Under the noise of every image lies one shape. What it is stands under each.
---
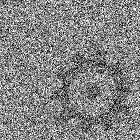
gear
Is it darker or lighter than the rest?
darker
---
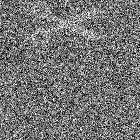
pair of scissors
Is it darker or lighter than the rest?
lighter
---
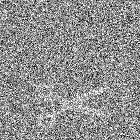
pair of scissors
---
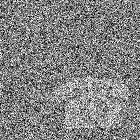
telephone
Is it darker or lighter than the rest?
lighter
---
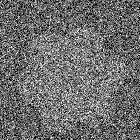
flower
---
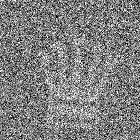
chess queen
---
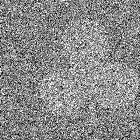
club
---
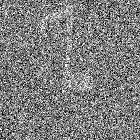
musical note
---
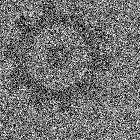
gear
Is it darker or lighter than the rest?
darker
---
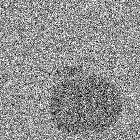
apple
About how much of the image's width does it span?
half
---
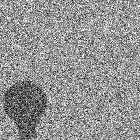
light bulb
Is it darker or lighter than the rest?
darker
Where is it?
bottom left
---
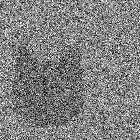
cat's head
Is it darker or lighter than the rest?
darker
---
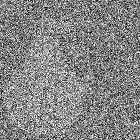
pear
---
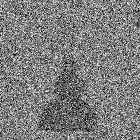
chess pawn
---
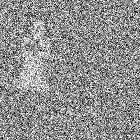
chess bishop
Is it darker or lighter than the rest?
lighter
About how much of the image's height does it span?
half
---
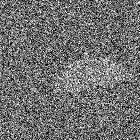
umbrella
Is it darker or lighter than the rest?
lighter
